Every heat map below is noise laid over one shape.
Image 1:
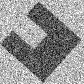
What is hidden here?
dark square with a notch
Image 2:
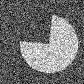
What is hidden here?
light disc with a wedge cut out
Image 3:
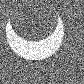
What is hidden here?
light crescent
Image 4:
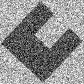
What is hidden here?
dark square with a notch
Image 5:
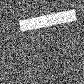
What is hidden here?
light bar
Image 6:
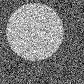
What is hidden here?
light disc
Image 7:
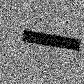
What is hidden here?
dark bar
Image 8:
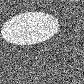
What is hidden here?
light ellipse
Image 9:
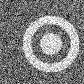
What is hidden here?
light bullseye
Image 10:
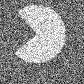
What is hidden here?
light disc with a wedge cut out
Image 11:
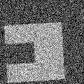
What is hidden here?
light square with a notch
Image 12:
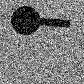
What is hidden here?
dark lollipop
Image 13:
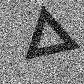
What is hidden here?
dark triangle frame
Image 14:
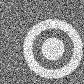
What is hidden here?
light bullseye
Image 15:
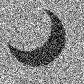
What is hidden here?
dark crescent
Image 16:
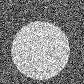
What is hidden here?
light disc
